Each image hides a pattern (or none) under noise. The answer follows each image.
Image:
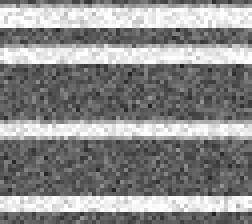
bands of rows
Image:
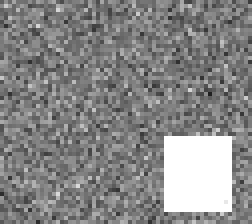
one block
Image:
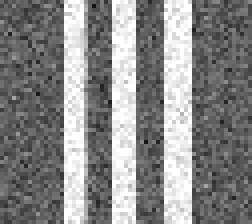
bands of columns
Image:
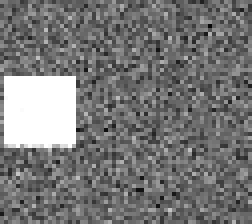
one block
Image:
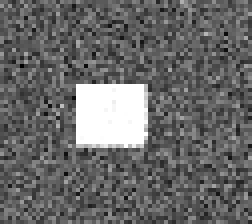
one block
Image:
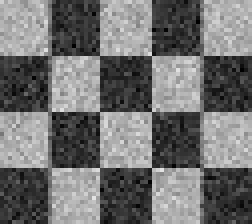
a checkerboard
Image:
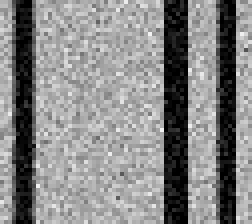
bands of columns
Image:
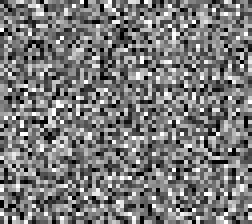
only noise
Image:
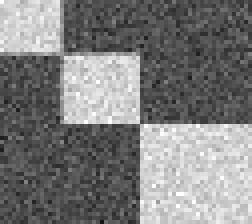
blocks along the diagonal
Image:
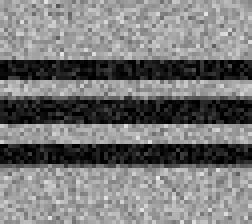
bands of rows
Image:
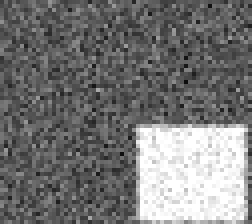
one block
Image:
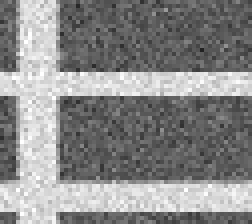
bands of rows crossing bands of columns
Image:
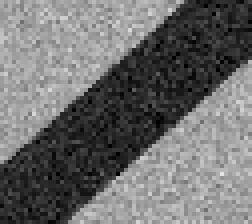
a diagonal band
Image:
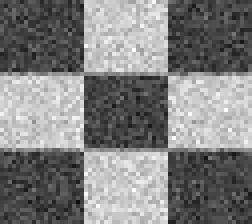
a checkerboard
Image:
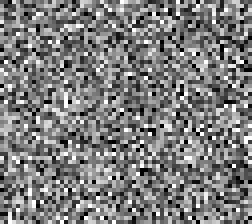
only noise
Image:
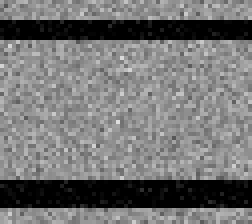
bands of rows
